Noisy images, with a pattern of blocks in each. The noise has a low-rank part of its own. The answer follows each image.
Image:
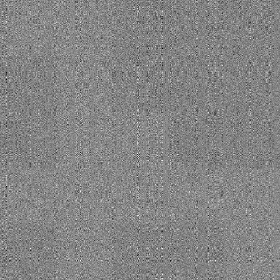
mirrored about the diagonal from the bottom left
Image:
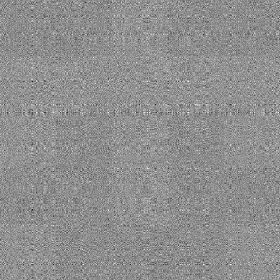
left and right mirror each other
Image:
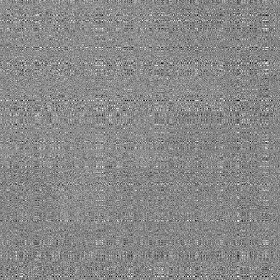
mirrored about the diagonal from the top left
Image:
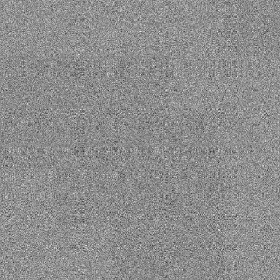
mirrored about the diagonal from the bottom left
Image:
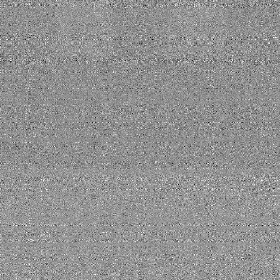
left and right mirror each other
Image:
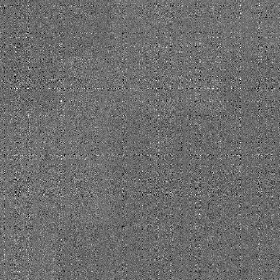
mirrored about the diagonal from the top left
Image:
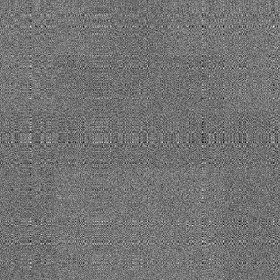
left and right mirror each other
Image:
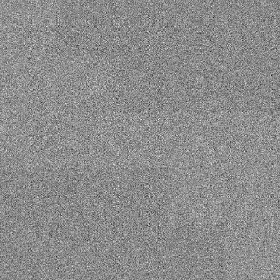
the same after a half turn
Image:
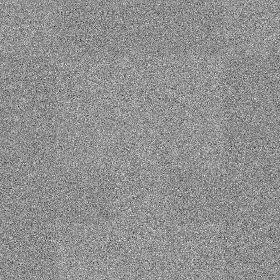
left and right mirror each other
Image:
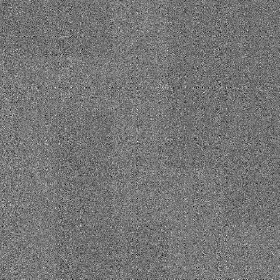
no symmetry
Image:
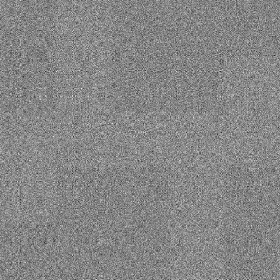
the same after a half turn
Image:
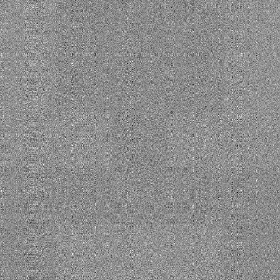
left and right mirror each other
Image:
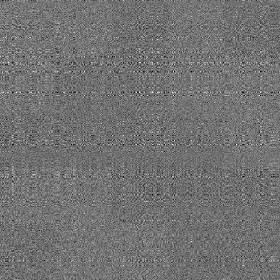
mirrored about the diagonal from the top left
